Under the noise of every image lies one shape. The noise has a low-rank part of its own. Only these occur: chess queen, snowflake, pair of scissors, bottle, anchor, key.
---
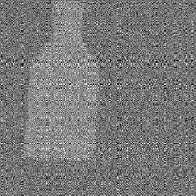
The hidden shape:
bottle
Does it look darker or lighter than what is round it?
lighter
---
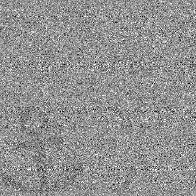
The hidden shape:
anchor
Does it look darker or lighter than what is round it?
darker
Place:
bottom left
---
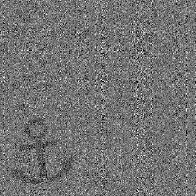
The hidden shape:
anchor
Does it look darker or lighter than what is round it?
darker
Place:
bottom left
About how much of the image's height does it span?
a third
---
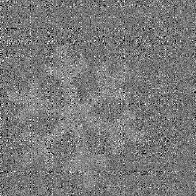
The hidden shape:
snowflake
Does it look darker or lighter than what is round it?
lighter
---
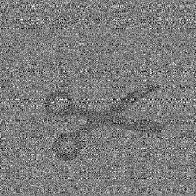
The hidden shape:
pair of scissors
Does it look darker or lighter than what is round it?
darker
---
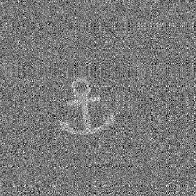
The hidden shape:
anchor
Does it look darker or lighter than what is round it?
lighter
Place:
centre
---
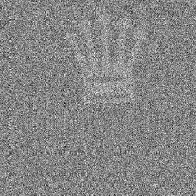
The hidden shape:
chess queen
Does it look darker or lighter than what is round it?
lighter
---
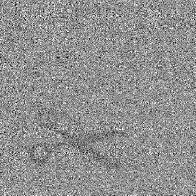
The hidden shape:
pair of scissors
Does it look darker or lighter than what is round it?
darker
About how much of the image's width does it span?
half
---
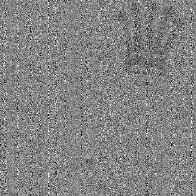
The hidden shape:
chess queen
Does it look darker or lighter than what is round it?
darker
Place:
top right
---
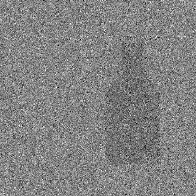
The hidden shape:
bottle
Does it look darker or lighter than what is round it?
darker
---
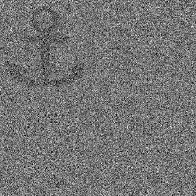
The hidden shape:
anchor
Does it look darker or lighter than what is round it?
darker
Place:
top left
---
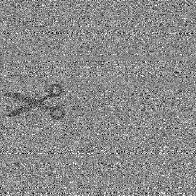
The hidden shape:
pair of scissors
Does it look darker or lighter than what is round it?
darker
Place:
middle left
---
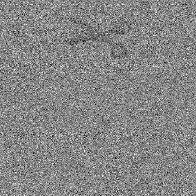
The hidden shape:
pair of scissors
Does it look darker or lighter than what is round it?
darker
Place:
top middle
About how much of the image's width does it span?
a third
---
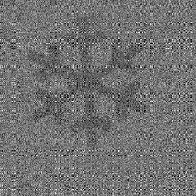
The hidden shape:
snowflake
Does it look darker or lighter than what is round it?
darker
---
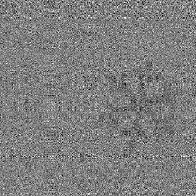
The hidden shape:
snowflake
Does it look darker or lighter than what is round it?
darker
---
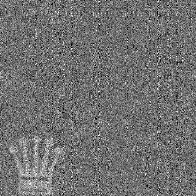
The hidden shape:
chess queen
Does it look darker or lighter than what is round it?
lighter
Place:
bottom left
